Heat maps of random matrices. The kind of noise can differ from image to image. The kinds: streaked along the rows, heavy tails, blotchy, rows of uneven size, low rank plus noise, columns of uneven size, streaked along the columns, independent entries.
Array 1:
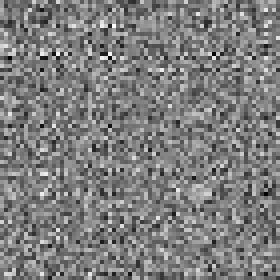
low rank plus noise
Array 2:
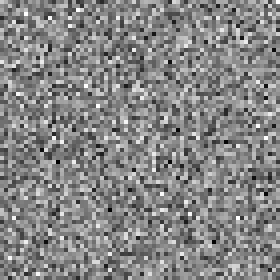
independent entries
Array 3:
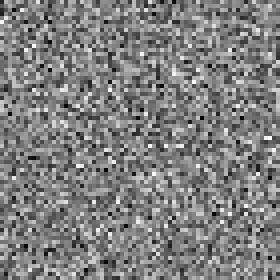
independent entries
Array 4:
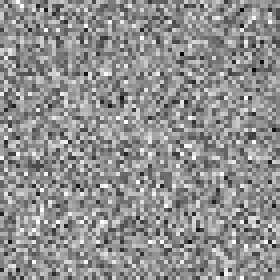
low rank plus noise
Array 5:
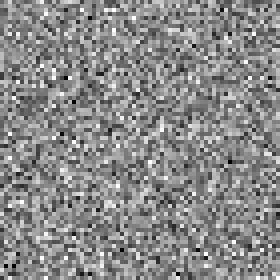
independent entries
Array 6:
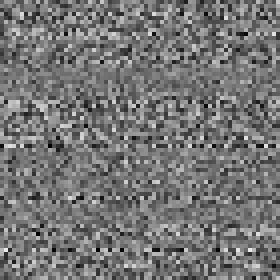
rows of uneven size
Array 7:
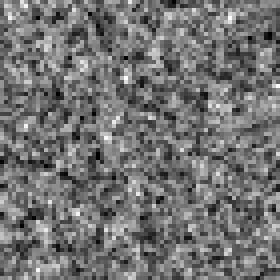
blotchy
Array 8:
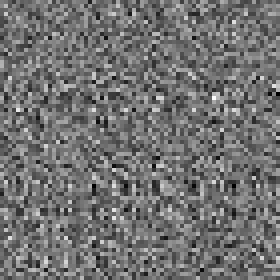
low rank plus noise
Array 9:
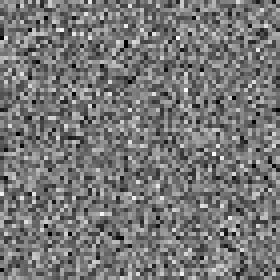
independent entries
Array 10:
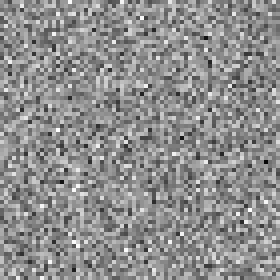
independent entries
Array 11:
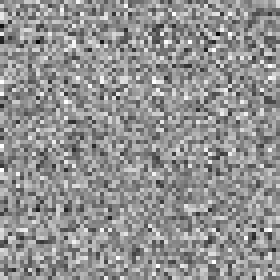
low rank plus noise
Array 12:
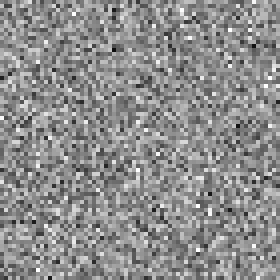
independent entries
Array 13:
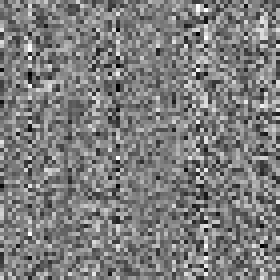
columns of uneven size
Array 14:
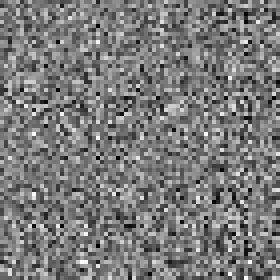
low rank plus noise
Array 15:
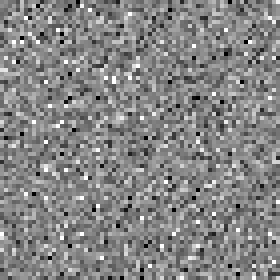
heavy tails
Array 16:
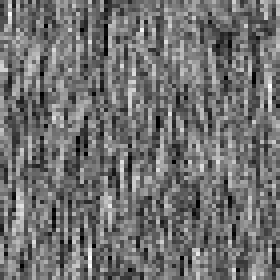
streaked along the columns
